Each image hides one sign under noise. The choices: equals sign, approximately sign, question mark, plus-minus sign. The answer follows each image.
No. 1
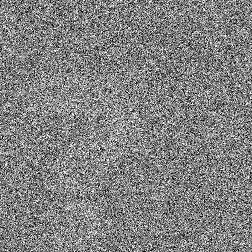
light question mark
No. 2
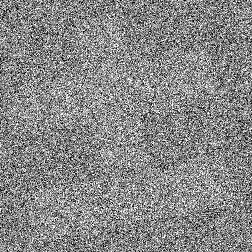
light plus-minus sign
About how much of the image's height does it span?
nearly all
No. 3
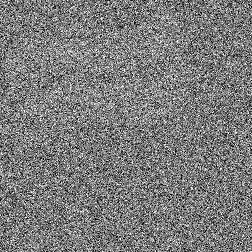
light approximately sign
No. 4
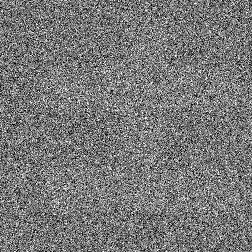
light plus-minus sign
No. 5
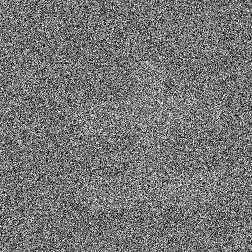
light plus-minus sign
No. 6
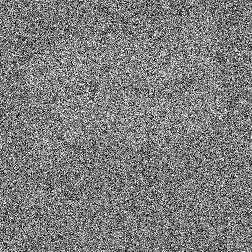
light approximately sign
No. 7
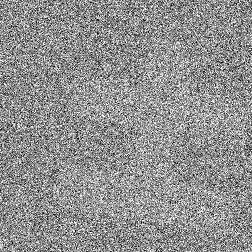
light plus-minus sign
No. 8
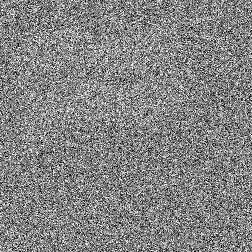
light approximately sign
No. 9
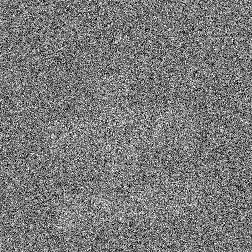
light plus-minus sign
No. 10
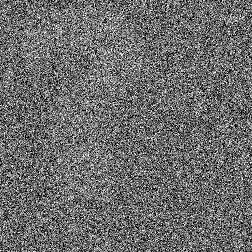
light question mark
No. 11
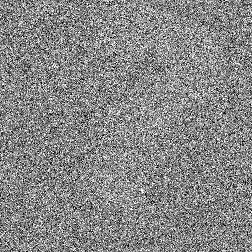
light question mark
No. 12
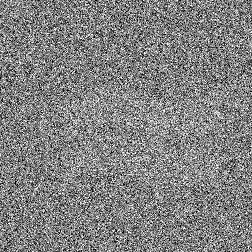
light approximately sign
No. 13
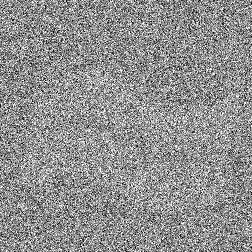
light approximately sign
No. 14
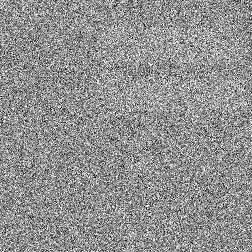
light equals sign
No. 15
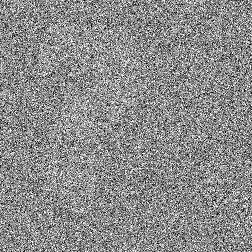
light question mark
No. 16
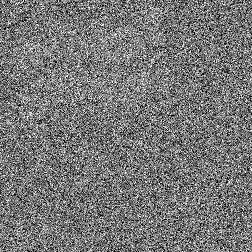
light approximately sign
